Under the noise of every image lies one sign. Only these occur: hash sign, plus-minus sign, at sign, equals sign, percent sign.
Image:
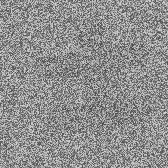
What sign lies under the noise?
plus-minus sign
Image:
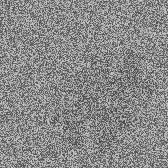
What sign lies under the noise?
hash sign
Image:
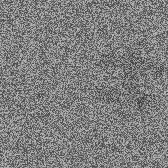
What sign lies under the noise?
plus-minus sign
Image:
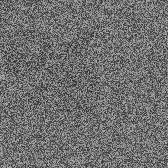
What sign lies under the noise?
percent sign
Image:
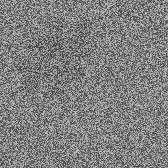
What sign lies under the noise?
hash sign
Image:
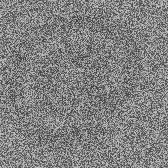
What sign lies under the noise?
at sign
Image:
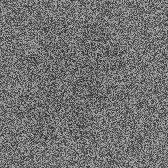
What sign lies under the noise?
hash sign
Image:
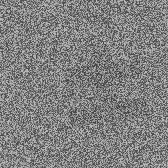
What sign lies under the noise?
plus-minus sign
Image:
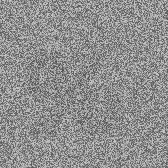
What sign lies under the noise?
percent sign
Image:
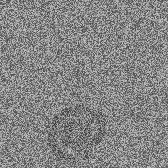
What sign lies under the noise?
at sign
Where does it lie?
bottom middle
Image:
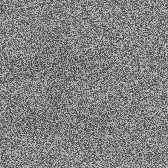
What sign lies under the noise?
plus-minus sign
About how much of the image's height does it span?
two thirds
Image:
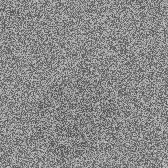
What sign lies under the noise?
at sign
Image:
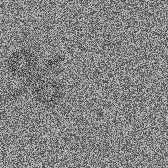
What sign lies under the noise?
percent sign
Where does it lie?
middle left
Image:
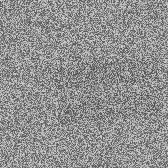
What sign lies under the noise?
equals sign
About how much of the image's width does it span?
two thirds
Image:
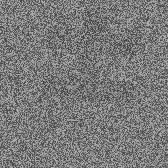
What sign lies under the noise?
plus-minus sign
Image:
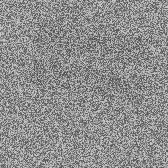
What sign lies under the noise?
equals sign
